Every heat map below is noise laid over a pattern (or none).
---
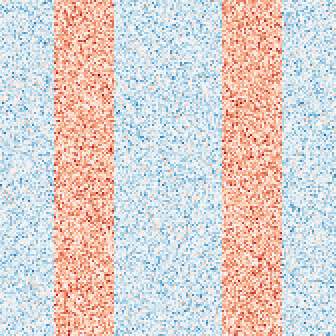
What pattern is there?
vertical stripes
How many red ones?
2
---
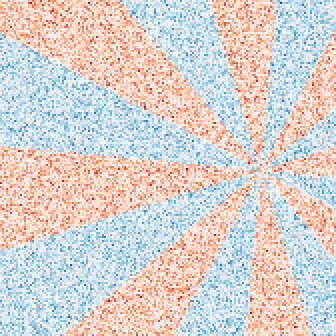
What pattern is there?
spokes from one point
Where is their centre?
middle right
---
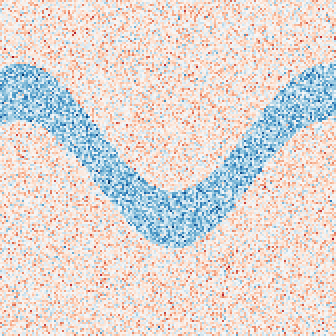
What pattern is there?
a wavy band
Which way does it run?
left to right
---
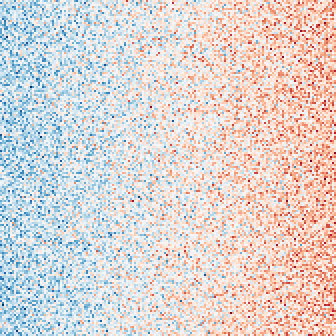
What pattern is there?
a smooth slope
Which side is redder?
right
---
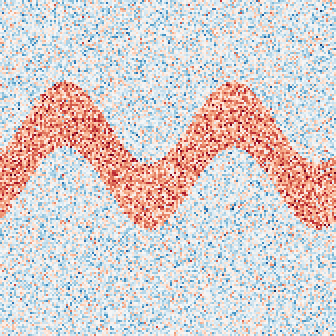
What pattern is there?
a wavy band
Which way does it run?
left to right
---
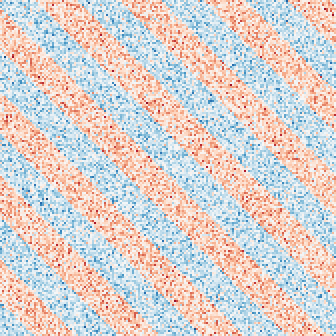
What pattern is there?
diagonal stripes
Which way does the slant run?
top left to bottom right
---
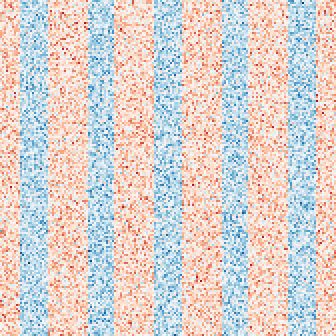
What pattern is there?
vertical stripes
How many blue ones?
5
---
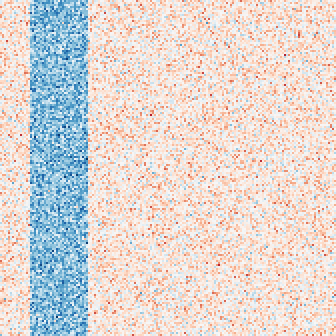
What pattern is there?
one vertical stripe
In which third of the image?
left
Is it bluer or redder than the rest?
bluer
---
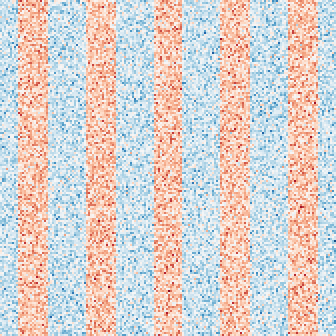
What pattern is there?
vertical stripes
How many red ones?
5
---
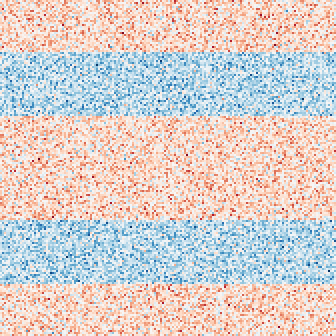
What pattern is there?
horizontal stripes
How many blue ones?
2
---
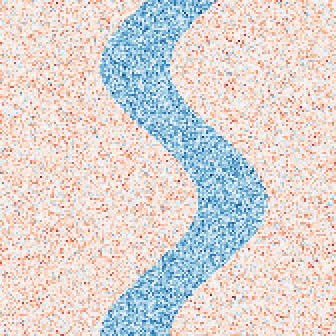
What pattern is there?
a wavy band
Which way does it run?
top to bottom
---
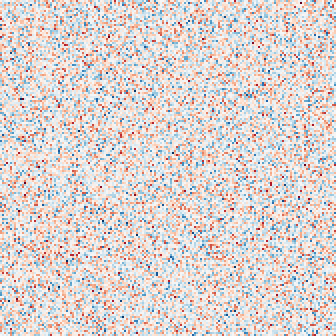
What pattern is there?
only noise
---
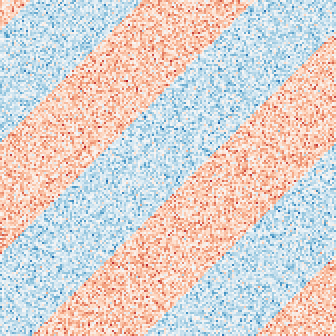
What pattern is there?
diagonal stripes
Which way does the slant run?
bottom left to top right
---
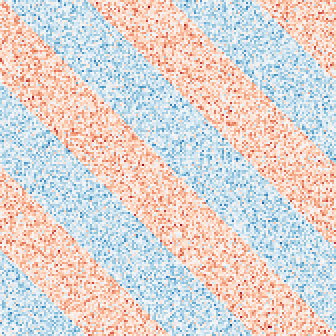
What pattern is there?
diagonal stripes
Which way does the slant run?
top left to bottom right
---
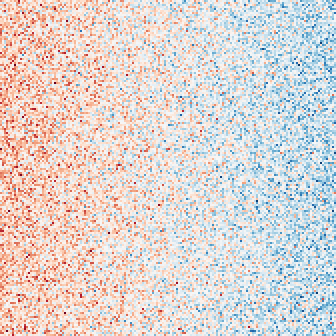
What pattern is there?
a smooth slope
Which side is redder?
left
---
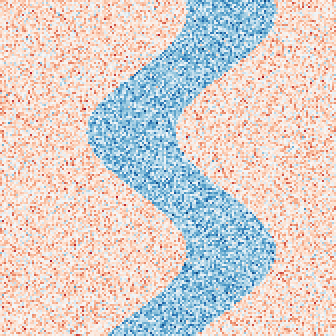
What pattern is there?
a wavy band
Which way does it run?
top to bottom
